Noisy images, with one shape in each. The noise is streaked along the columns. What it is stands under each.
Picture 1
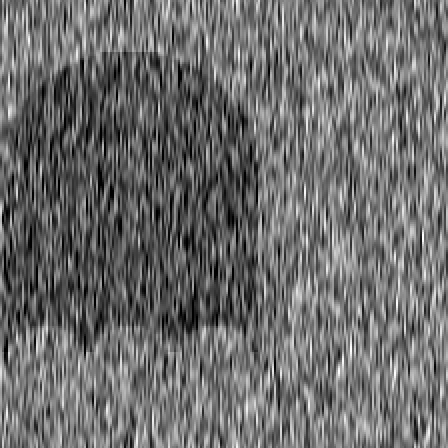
ghost
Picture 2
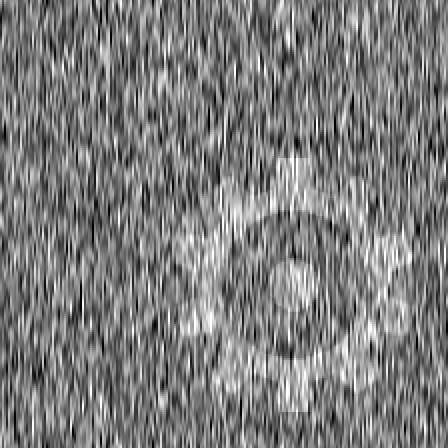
gear
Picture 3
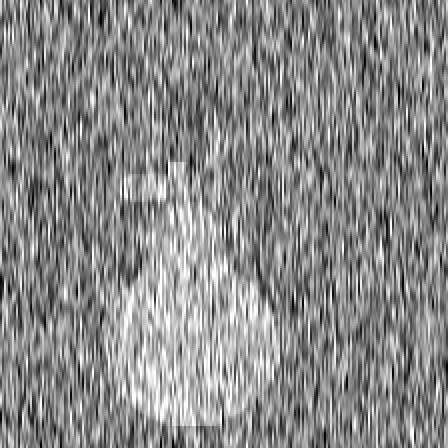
pear
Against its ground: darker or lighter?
lighter
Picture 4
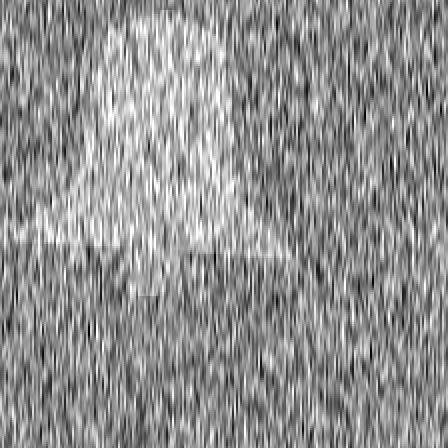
bell
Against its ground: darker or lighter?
lighter
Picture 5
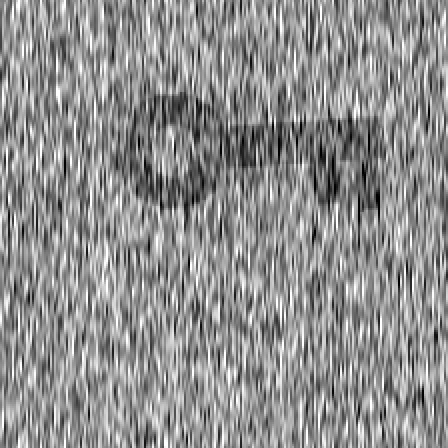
key
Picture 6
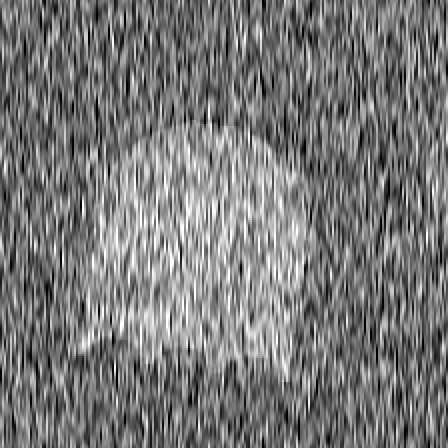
ghost
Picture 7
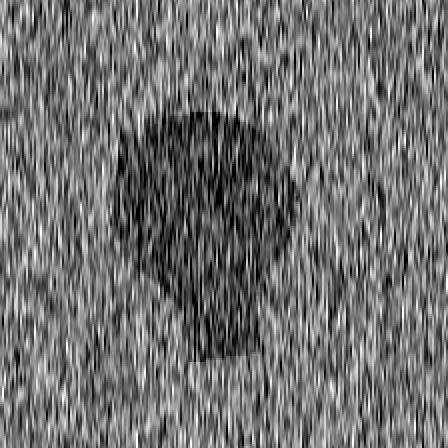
light bulb
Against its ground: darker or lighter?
darker
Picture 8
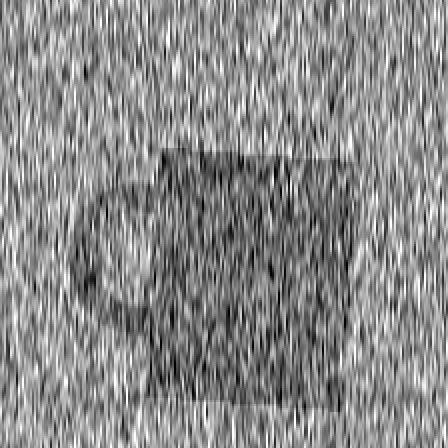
cup
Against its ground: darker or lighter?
darker
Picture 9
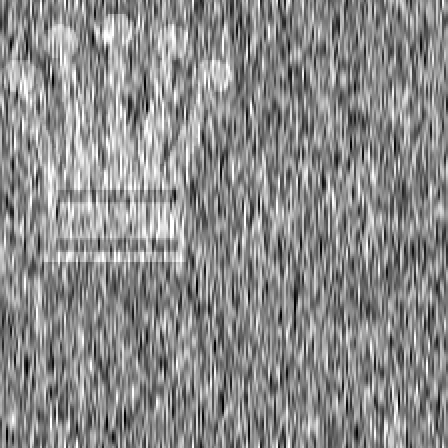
chess queen
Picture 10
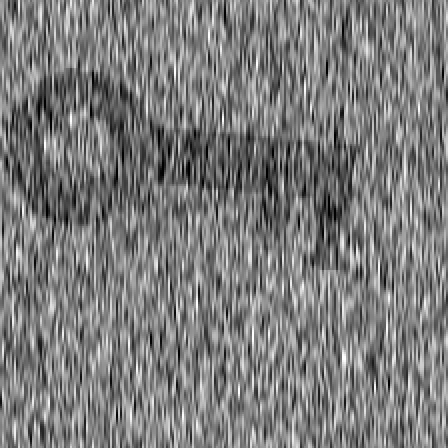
key
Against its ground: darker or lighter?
darker
